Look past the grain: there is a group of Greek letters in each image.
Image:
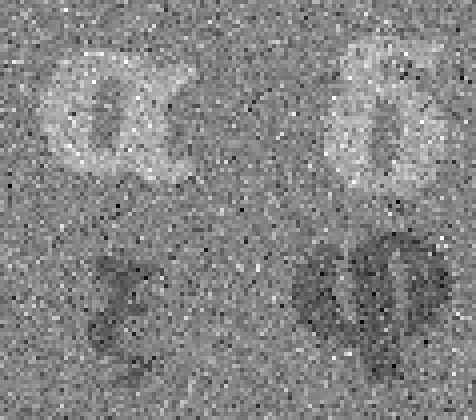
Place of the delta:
top right
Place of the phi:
bottom right
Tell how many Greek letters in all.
4
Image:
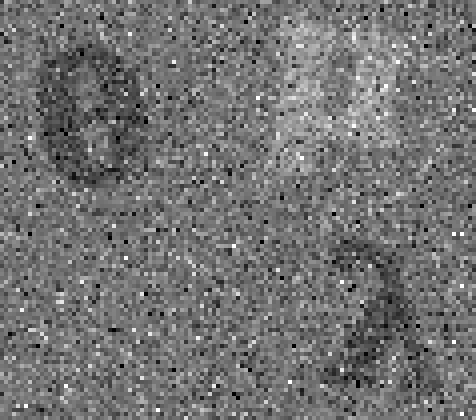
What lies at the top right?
mu
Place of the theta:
top left
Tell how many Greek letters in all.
3
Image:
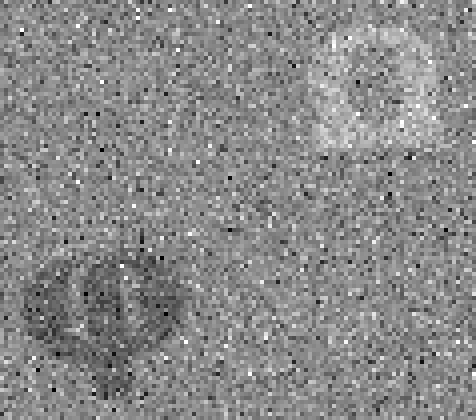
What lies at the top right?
omega
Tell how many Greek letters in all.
2
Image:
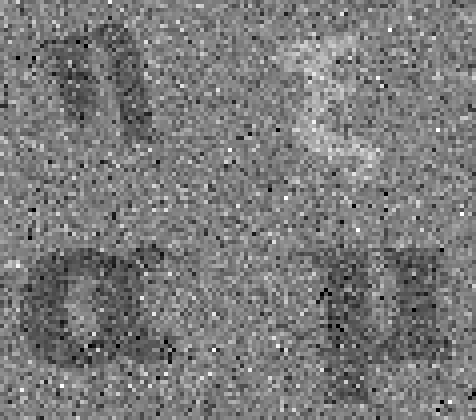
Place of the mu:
bottom right
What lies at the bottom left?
alpha
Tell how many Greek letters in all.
4
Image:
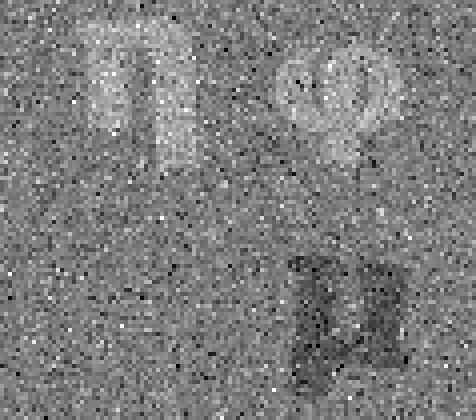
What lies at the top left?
eta
